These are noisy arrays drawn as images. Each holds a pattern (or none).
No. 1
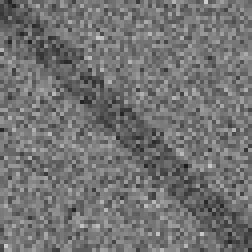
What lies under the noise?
a diagonal band
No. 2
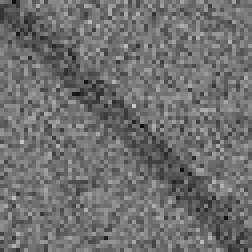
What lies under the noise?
a diagonal band
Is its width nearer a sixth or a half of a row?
a sixth
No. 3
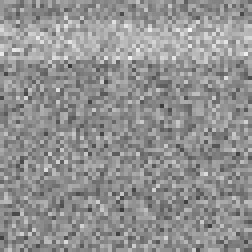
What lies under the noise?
one band of rows
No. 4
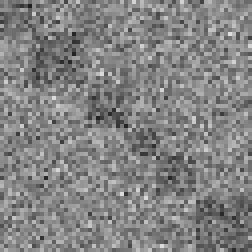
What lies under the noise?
blocks along the diagonal
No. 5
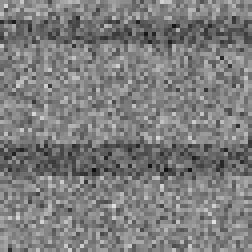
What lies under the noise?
bands of rows
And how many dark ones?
2
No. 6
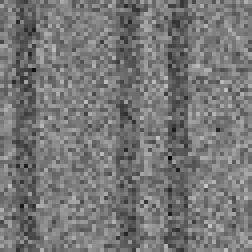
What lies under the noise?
bands of columns
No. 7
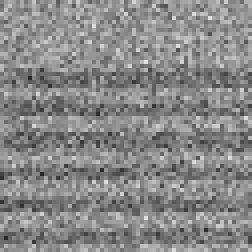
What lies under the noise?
bands of rows
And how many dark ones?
6
